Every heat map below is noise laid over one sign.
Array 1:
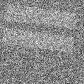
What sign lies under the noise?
equals sign
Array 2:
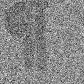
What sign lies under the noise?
pilcrow
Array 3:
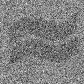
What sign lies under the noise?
approximately sign
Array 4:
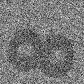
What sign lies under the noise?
infinity sign
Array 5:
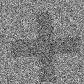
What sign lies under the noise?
plus sign
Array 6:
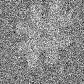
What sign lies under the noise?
hash sign
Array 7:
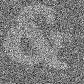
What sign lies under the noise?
ampersand
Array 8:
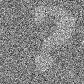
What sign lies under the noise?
question mark
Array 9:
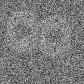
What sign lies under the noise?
infinity sign
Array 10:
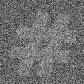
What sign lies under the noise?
hash sign
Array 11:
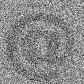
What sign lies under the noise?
at sign
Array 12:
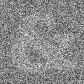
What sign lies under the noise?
ampersand
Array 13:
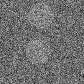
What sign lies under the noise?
colon
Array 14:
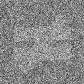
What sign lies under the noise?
not-equal sign
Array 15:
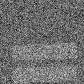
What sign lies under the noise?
equals sign
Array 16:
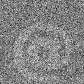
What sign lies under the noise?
at sign
